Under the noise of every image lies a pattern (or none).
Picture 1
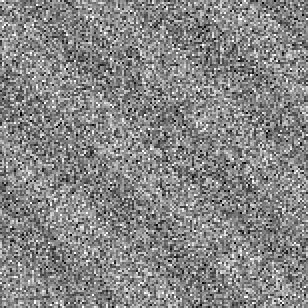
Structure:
diagonal stripes
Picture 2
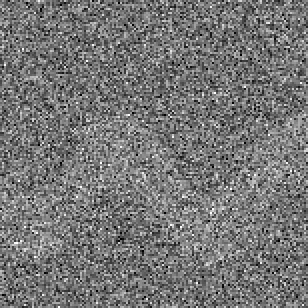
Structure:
a wavy band
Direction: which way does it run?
left to right
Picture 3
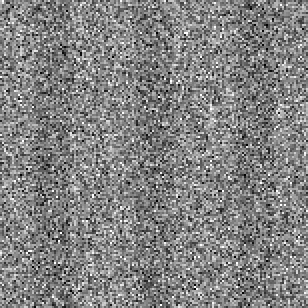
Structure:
vertical stripes
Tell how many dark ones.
3
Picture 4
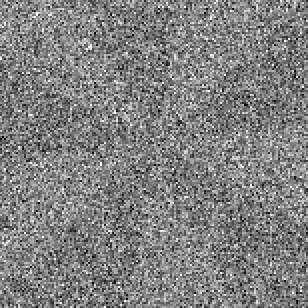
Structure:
spokes from one point
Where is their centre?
centre
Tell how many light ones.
5
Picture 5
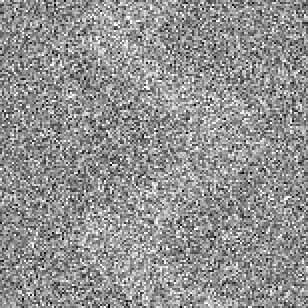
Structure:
a wavy band
